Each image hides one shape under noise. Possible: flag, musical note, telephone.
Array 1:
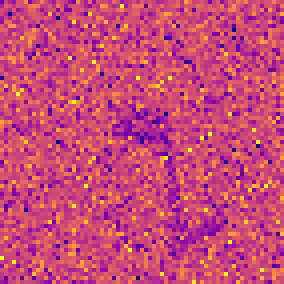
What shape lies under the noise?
musical note
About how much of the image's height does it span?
half
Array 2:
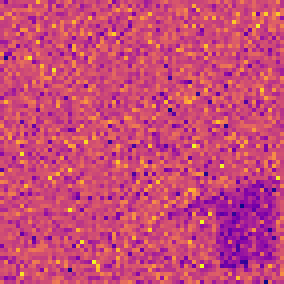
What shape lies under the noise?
flag
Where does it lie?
bottom right
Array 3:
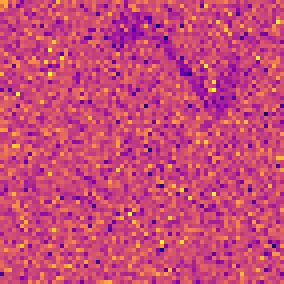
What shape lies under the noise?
musical note
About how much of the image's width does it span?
half
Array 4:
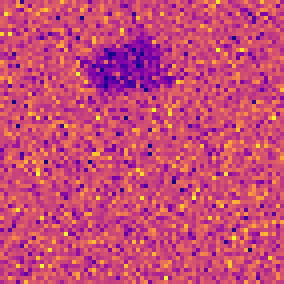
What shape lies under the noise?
flag
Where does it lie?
top middle
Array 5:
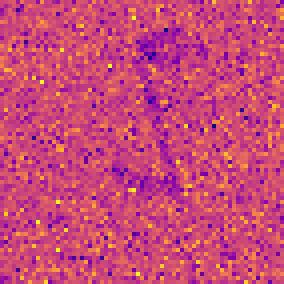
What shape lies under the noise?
musical note
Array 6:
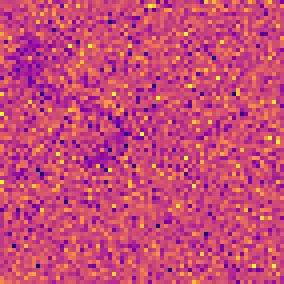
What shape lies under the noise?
musical note
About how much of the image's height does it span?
half
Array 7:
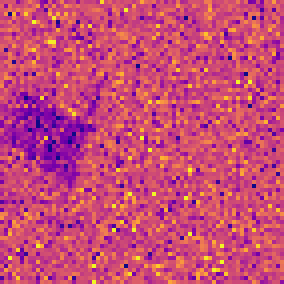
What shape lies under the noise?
flag
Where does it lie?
middle left
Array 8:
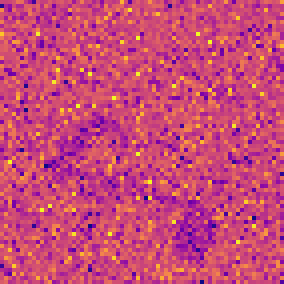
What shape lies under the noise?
musical note
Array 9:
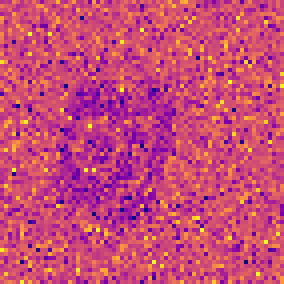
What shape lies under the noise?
telephone
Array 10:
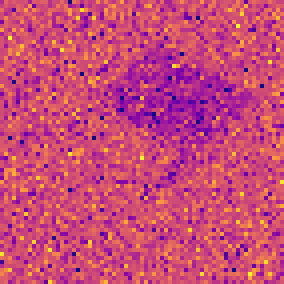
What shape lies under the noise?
flag
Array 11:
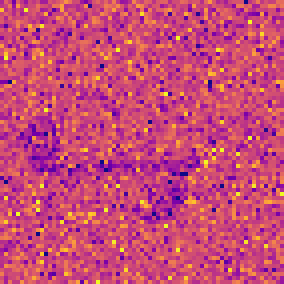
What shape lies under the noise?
musical note
